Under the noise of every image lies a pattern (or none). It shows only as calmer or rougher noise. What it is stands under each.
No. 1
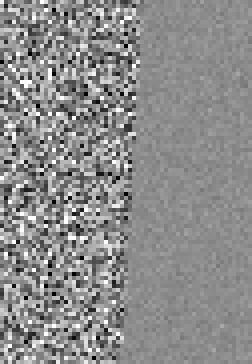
a sharp edge
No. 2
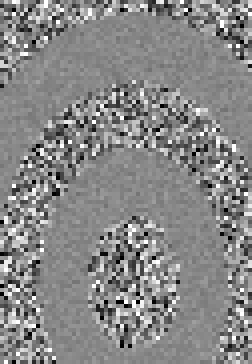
rings round one point
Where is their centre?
bottom middle
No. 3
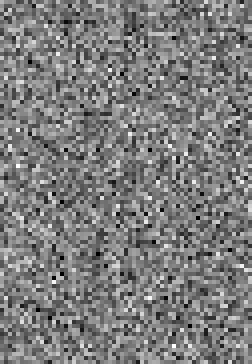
only noise
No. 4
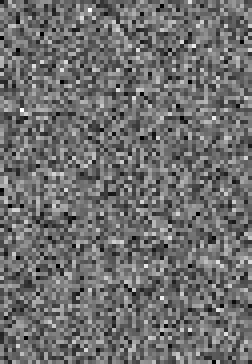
only noise
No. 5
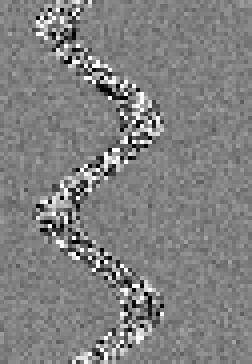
a wavy band
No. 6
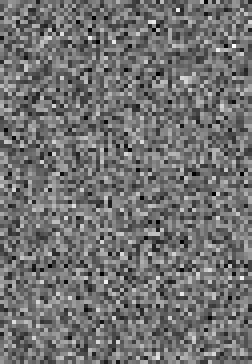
only noise
